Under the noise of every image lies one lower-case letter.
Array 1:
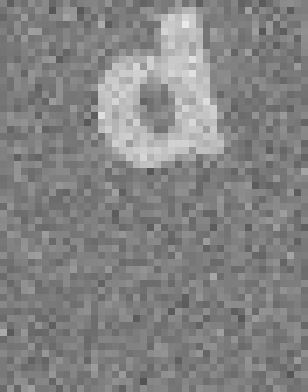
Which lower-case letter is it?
d
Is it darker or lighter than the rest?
lighter
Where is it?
top middle
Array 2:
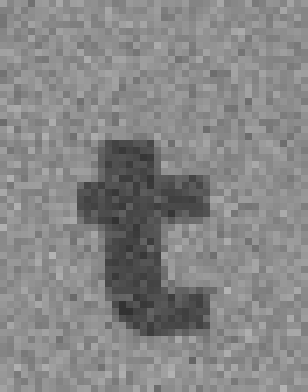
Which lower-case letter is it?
t
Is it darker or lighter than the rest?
darker
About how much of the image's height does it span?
half
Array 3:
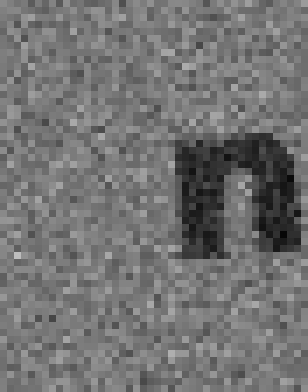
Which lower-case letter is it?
n
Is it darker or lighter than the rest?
darker
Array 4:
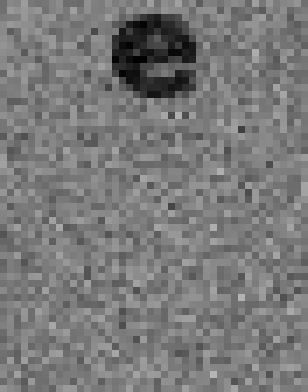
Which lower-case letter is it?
e
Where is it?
top middle
